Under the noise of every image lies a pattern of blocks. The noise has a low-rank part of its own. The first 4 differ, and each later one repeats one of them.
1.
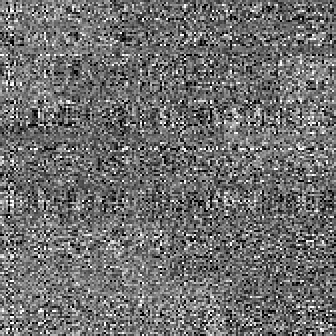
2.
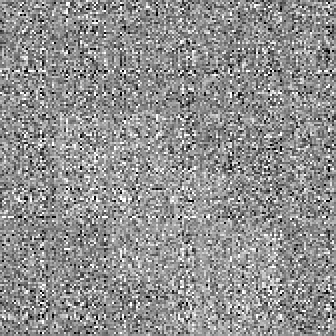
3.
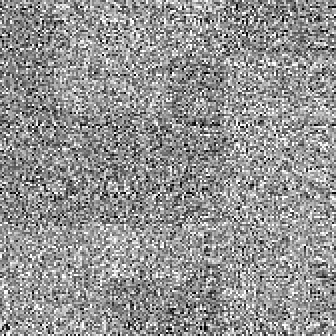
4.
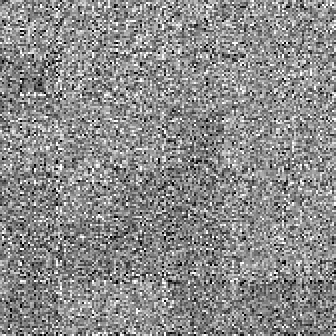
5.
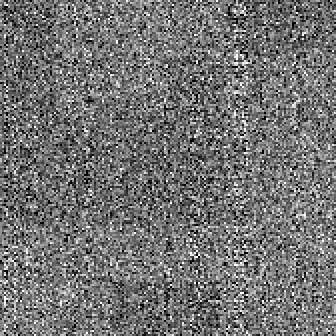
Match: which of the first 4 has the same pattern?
3
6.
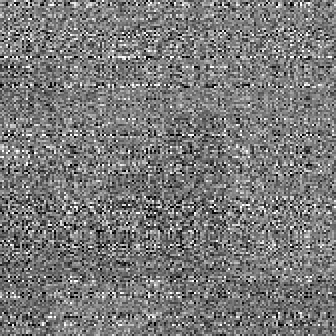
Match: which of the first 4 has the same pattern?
4
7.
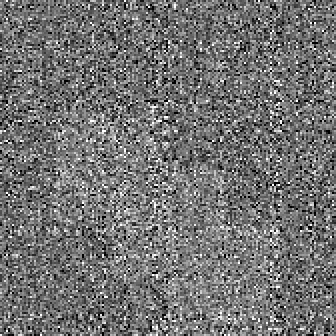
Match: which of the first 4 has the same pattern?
2
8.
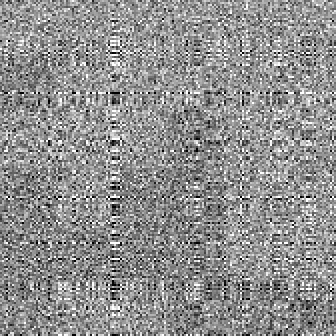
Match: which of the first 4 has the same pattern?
4
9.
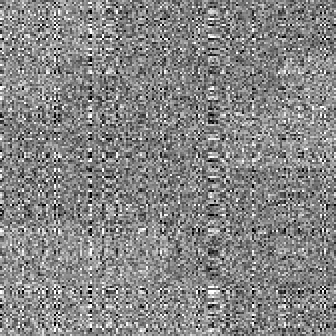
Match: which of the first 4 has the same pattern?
1
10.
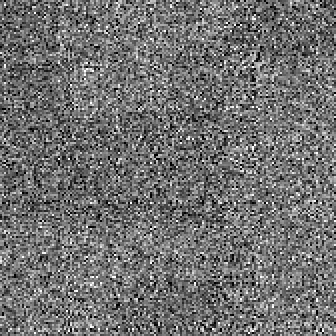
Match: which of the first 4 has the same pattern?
3
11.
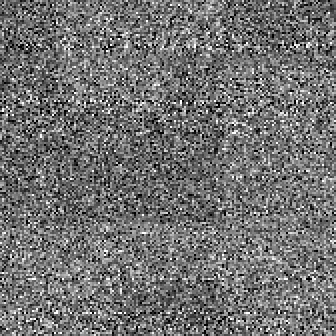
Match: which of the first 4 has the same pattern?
3
